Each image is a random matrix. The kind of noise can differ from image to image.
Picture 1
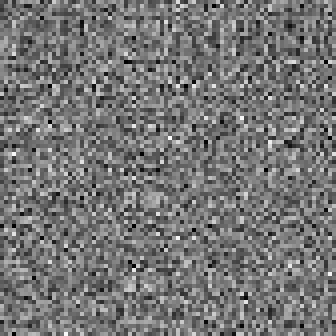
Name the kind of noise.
low rank plus noise
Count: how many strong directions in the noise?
five to eight
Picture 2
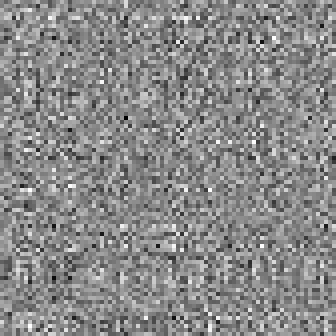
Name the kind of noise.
low rank plus noise
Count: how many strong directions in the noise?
five to eight
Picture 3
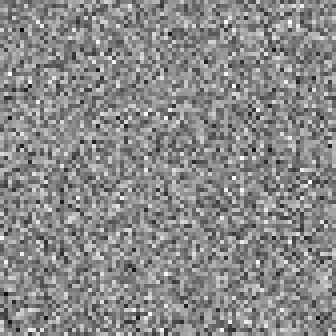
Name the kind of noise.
independent entries
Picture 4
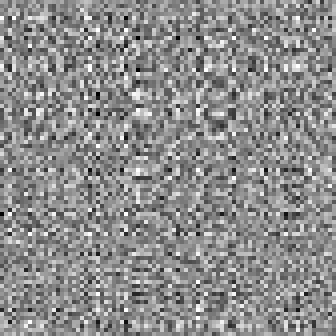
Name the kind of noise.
low rank plus noise
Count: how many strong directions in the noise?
two
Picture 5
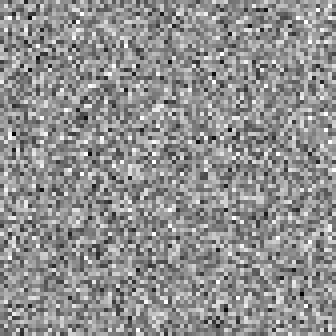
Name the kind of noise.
independent entries
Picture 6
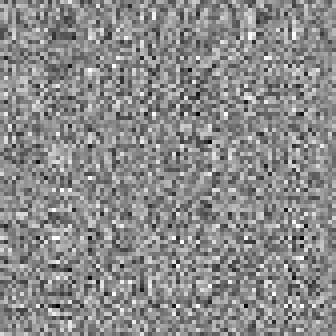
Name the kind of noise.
low rank plus noise
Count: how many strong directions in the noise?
three or four
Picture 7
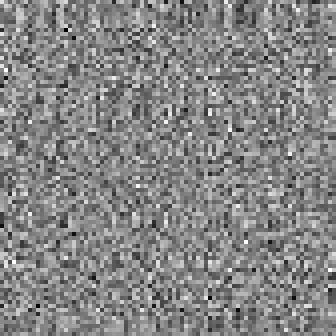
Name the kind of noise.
low rank plus noise
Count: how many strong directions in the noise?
three or four
